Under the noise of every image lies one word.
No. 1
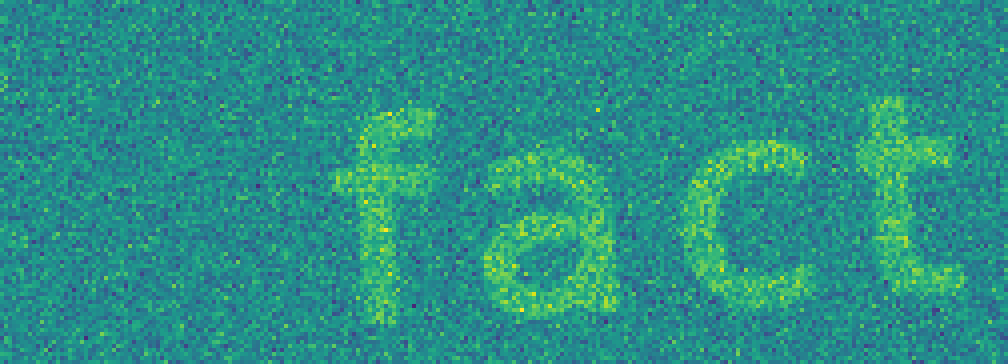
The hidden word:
fact
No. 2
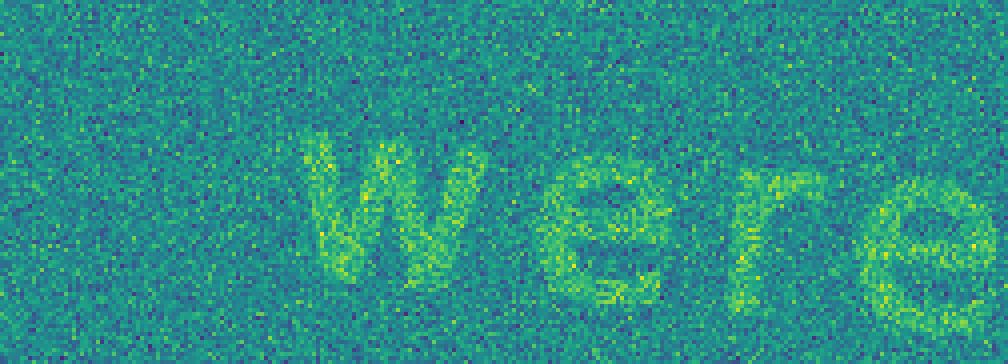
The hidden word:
were
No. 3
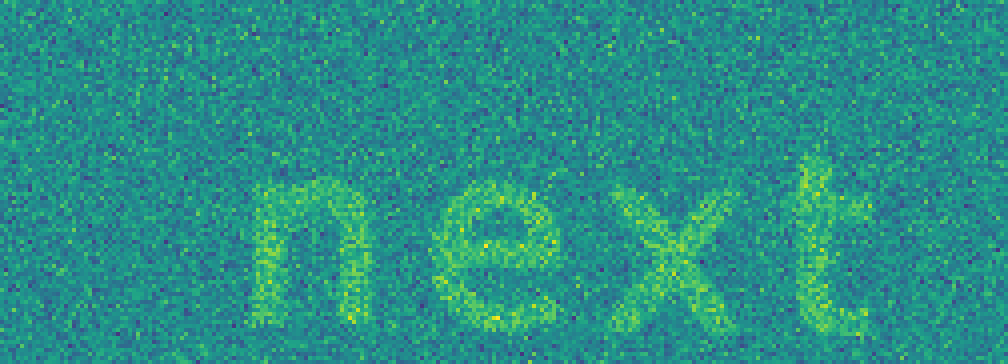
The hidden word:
next
